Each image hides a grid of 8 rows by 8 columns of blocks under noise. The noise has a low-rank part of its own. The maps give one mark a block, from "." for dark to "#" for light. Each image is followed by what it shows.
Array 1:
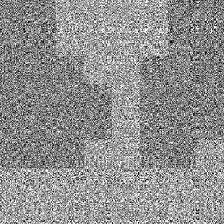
..####..
..####..
...##...
....#...
....#...
...##..#
########
########
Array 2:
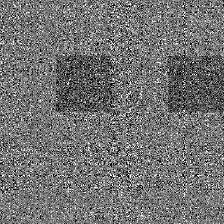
########
########
##..##..
##..##..
########
########
########
########
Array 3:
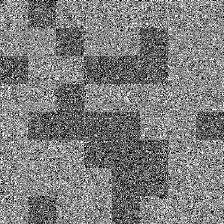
#.######
##.##.##
.##...##
##.#####
#....##.
###...##
####..##
#.##.###
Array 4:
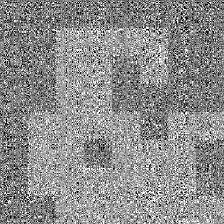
........
..####..
..##.#..
..##....
.####.##
.##.###.
.######.
..######
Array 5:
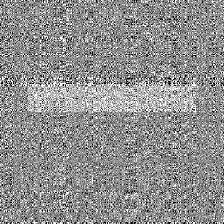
........
........
........
.######.
........
........
........
........
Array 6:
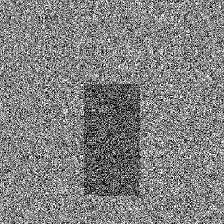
########
########
########
###..###
###..###
###..###
###..###
########
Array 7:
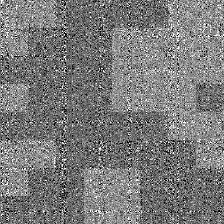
##....##
#...####
....####
#...###.
......##
##.....#
#..##...
...##...
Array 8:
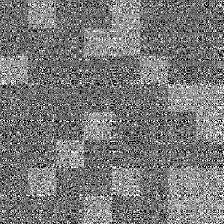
.#..#...
...##...
#....#..
......##
...#...#
..#.....
.#..#.##
...#..##
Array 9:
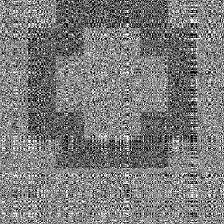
##....##
#..##..#
#.####.#
#.####.#
#..##..#
##....##
########
########
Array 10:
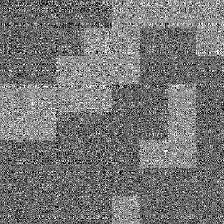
....####
...##..#
..###...
####..#.
##....#.
.....##.
........
....#...
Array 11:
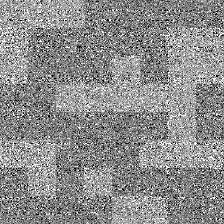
###.....
#.....##
#...#.##
..#####.
......#.
##...###
.#.#....
....##..
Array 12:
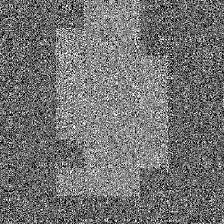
...##...
..###...
..####..
..####..
..####..
...###..
..###...
........
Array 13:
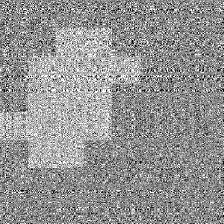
........
..##....
.####...
.###....
####....
.##.....
........
........
